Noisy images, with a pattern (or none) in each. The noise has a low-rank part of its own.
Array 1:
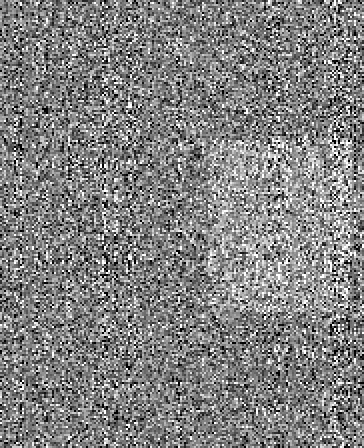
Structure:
one block
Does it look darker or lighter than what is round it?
lighter
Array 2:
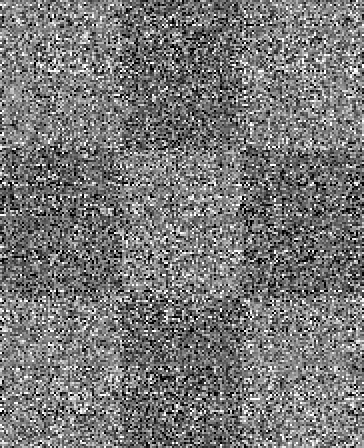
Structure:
a checkerboard
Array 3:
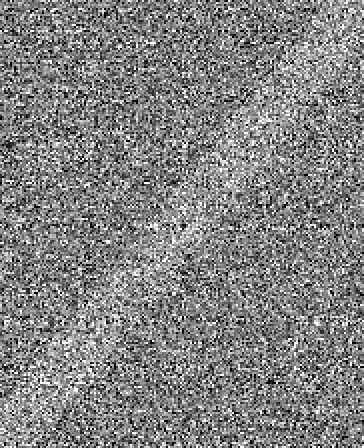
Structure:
a diagonal band
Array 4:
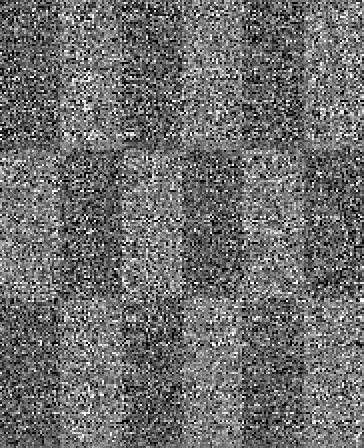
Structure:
a checkerboard
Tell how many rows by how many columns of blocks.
3 by 6
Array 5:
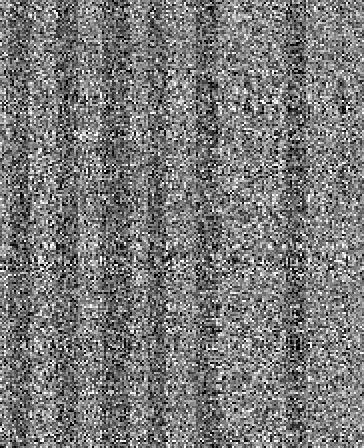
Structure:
bands of columns
